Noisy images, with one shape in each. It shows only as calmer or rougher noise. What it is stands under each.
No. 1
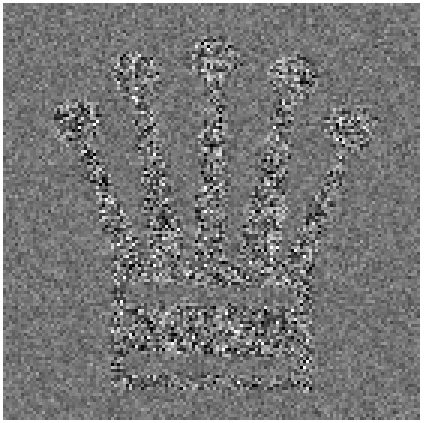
rough chess queen
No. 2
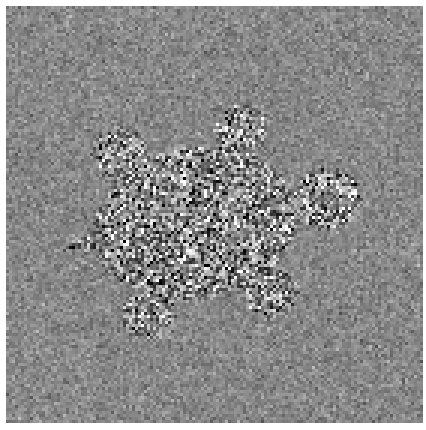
rough turtle
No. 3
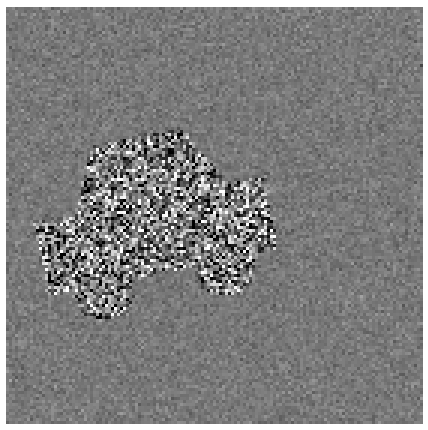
rough car
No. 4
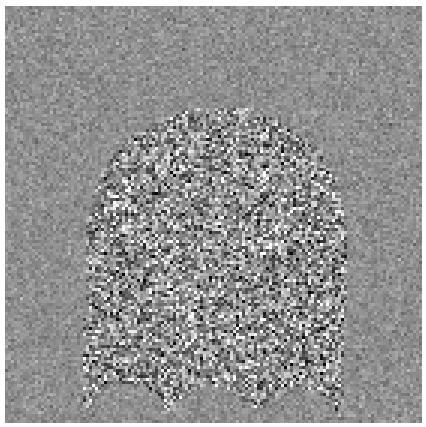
rough ghost
